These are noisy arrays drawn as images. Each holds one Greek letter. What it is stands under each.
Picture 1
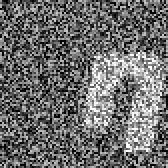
eta
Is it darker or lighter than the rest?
lighter
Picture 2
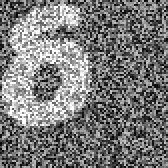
delta
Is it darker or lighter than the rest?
lighter
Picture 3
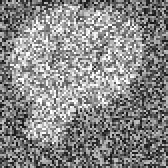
phi
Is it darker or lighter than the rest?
lighter
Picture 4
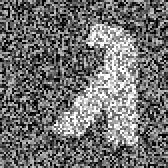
lambda
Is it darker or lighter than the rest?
lighter
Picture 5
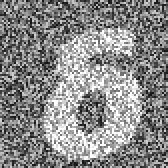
delta
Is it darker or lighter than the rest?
lighter
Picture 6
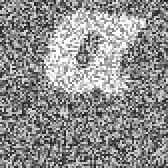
alpha
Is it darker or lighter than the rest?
lighter
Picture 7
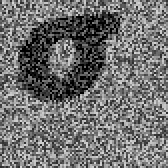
sigma
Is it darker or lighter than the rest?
darker
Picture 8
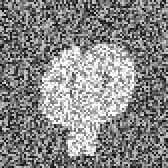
phi
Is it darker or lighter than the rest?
lighter
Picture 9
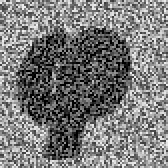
phi
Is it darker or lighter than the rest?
darker
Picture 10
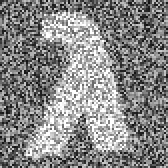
lambda
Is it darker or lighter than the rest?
lighter
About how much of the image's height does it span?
nearly all
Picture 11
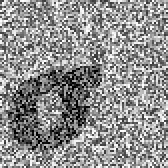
sigma
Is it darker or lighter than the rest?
darker
